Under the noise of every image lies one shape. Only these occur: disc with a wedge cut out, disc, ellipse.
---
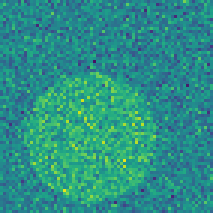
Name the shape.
disc
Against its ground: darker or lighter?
lighter
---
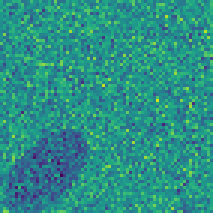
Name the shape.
ellipse
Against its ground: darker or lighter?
darker
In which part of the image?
bottom left
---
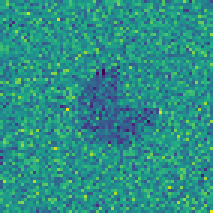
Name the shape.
disc with a wedge cut out
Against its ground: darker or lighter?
darker
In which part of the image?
centre
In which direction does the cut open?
up and right
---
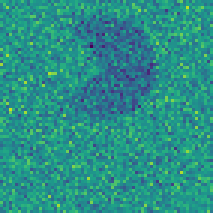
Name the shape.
disc with a wedge cut out
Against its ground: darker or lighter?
darker
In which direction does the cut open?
left
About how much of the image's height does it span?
half
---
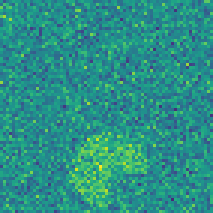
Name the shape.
disc with a wedge cut out
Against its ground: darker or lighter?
lighter
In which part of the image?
bottom middle
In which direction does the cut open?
down and right
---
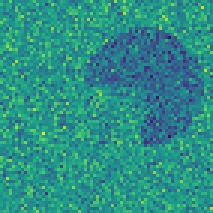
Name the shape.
disc with a wedge cut out
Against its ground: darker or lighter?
darker
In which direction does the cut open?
down and left
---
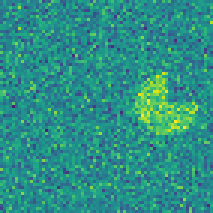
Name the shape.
disc with a wedge cut out
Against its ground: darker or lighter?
lighter
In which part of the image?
middle right
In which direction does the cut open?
up and right
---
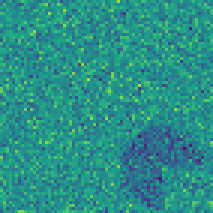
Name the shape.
disc with a wedge cut out
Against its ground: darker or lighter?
darker
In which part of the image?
bottom right
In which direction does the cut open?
down and right
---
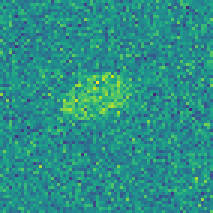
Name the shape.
ellipse
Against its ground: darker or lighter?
lighter
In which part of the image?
centre
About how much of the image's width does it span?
a third
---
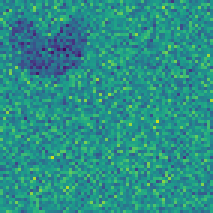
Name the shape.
disc with a wedge cut out
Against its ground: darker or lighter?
darker
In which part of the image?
top left
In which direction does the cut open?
up
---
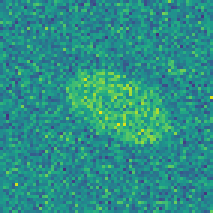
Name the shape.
ellipse
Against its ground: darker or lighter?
lighter
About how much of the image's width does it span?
half
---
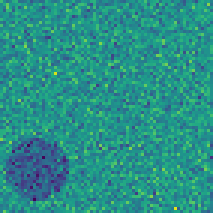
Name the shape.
disc
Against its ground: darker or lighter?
darker
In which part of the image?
bottom left
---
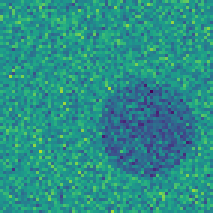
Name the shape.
disc
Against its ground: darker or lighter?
darker
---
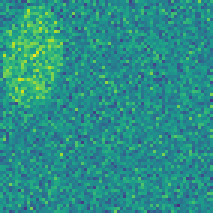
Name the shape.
ellipse
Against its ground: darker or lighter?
lighter
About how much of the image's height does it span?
half
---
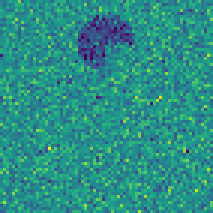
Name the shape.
disc with a wedge cut out
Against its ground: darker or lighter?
darker
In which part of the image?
top middle
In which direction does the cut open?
down and right
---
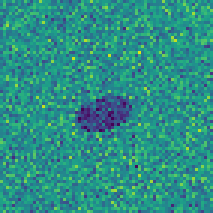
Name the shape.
ellipse
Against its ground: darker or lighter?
darker
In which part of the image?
centre
